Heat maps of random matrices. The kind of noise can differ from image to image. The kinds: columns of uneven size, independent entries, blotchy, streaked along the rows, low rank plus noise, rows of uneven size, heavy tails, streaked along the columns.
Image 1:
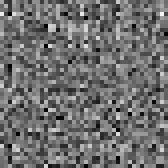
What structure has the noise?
low rank plus noise
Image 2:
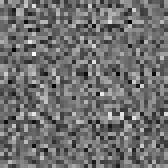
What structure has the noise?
low rank plus noise
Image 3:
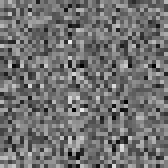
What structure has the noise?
low rank plus noise
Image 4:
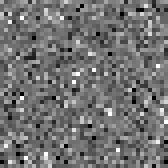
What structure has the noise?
heavy tails
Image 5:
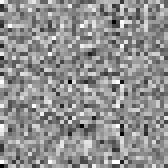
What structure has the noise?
low rank plus noise
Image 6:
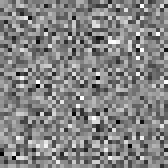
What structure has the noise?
low rank plus noise
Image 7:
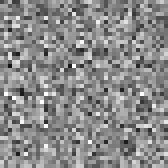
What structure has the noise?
low rank plus noise
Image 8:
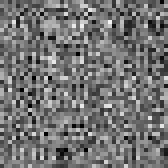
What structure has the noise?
low rank plus noise
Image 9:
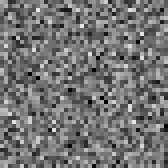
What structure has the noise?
independent entries
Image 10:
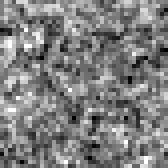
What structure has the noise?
blotchy
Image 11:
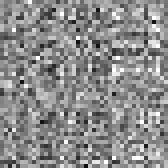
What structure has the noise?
low rank plus noise
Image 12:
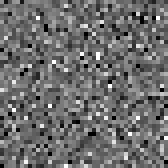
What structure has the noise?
heavy tails
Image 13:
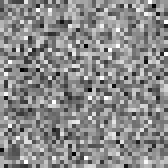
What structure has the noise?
independent entries
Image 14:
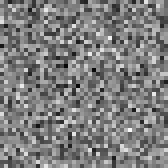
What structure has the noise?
independent entries
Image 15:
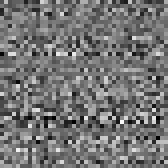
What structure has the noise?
rows of uneven size
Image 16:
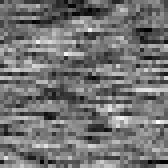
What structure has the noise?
streaked along the rows
